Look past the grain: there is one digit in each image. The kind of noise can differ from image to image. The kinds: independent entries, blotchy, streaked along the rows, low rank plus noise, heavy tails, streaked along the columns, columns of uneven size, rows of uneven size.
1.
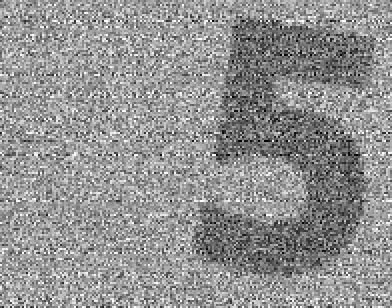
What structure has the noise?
rows of uneven size
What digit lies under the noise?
5
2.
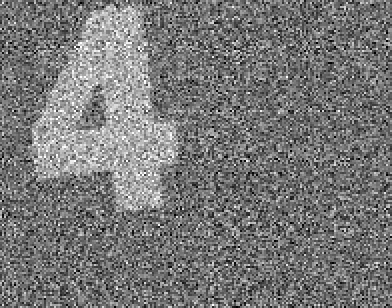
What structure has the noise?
low rank plus noise
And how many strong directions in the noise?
five to eight
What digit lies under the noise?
4
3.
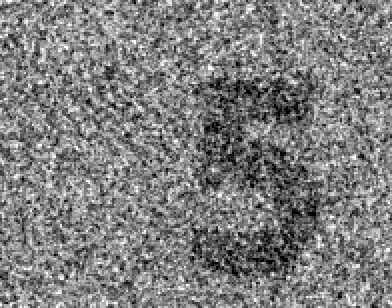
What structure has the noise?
blotchy
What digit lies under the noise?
5
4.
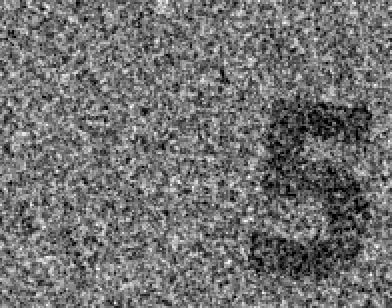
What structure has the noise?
blotchy
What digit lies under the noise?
5
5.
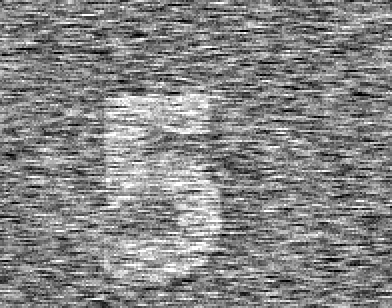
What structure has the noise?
streaked along the rows
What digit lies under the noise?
5
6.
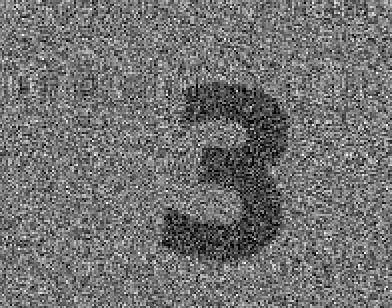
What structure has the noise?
low rank plus noise
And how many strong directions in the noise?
three or four
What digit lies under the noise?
3
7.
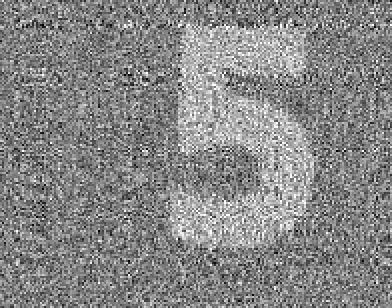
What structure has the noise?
low rank plus noise
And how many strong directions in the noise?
three or four
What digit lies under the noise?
5
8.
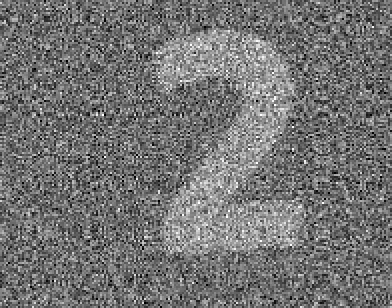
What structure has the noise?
low rank plus noise
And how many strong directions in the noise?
two
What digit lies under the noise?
2
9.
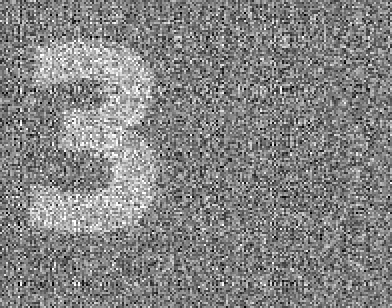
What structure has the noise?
low rank plus noise
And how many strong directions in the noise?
two
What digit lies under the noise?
3
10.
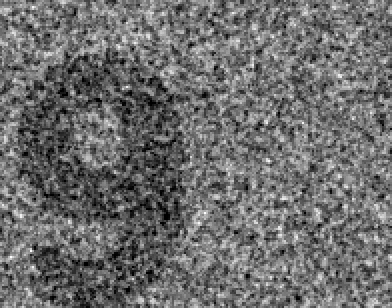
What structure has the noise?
blotchy
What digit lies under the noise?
9
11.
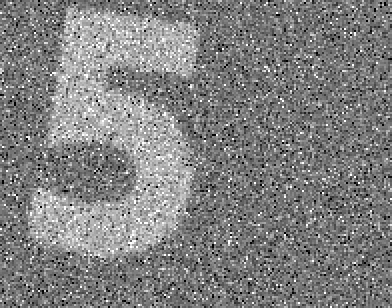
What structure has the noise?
heavy tails
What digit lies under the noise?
5
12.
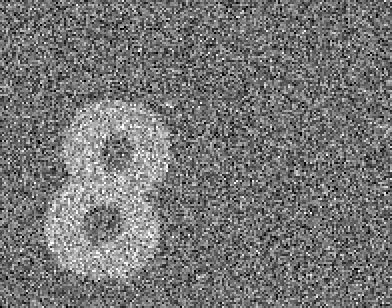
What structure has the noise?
independent entries
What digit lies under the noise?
8
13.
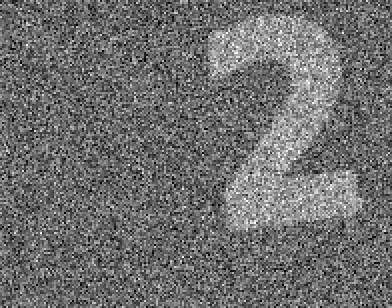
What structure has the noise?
independent entries
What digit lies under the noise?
2
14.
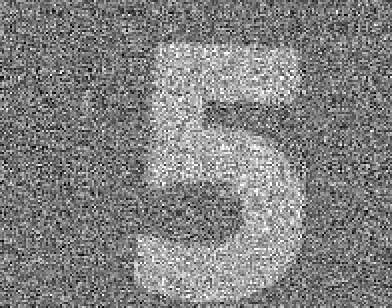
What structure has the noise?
low rank plus noise
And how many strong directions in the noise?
three or four
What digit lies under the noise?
5
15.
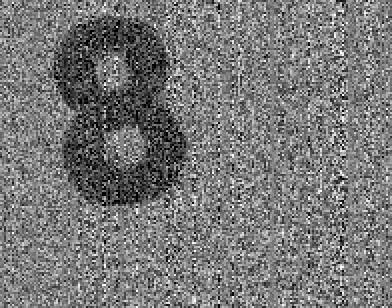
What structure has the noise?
columns of uneven size
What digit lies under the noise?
8
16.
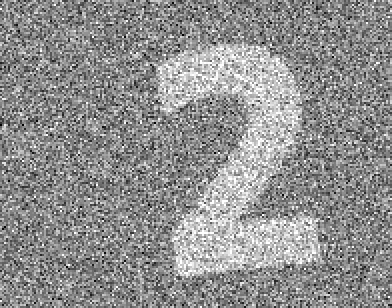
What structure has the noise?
independent entries
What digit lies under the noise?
2
